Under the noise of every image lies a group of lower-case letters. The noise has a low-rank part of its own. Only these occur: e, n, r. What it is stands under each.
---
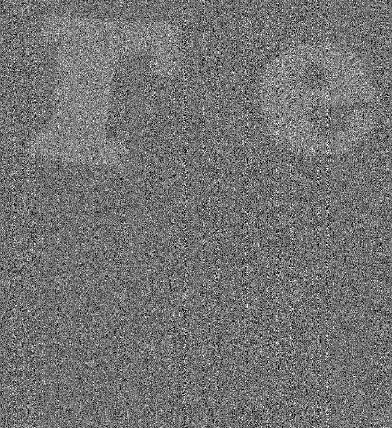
top left: r; top right: e
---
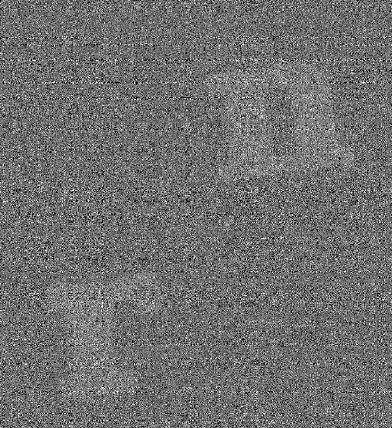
top right: n; bottom left: r
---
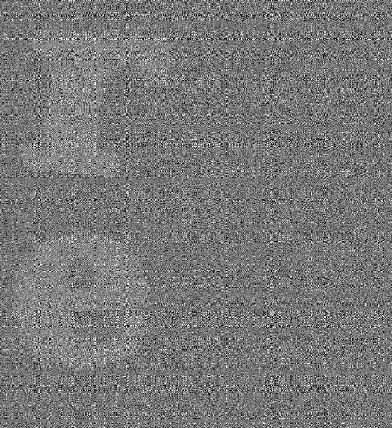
top left: r; bottom left: e
